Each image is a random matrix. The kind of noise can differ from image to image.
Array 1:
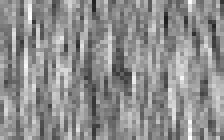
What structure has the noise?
streaked along the columns
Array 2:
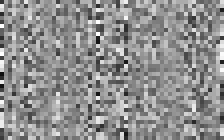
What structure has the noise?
columns of uneven size
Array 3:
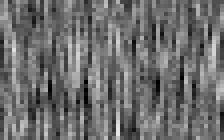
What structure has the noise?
streaked along the columns
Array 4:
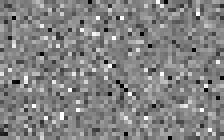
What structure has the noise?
heavy tails
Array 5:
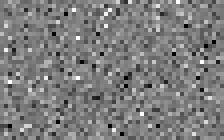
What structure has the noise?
heavy tails
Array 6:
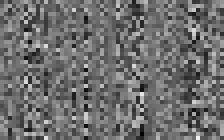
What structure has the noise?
columns of uneven size
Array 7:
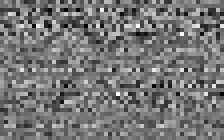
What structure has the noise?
rows of uneven size
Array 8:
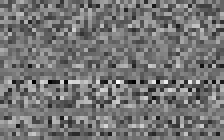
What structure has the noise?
rows of uneven size
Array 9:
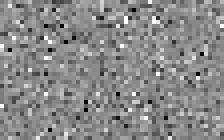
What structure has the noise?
heavy tails
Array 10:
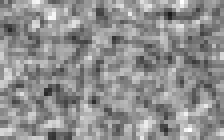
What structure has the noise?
blotchy
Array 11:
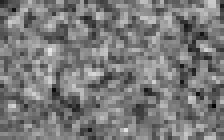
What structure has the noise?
blotchy
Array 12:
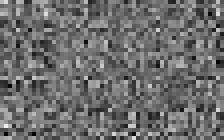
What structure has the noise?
low rank plus noise
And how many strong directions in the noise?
two
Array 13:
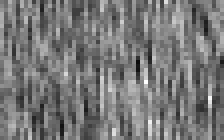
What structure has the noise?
streaked along the columns
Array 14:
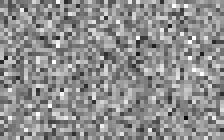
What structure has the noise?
independent entries
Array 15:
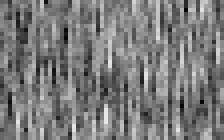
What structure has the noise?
streaked along the columns
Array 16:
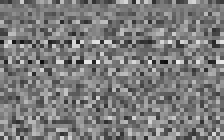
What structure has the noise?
rows of uneven size
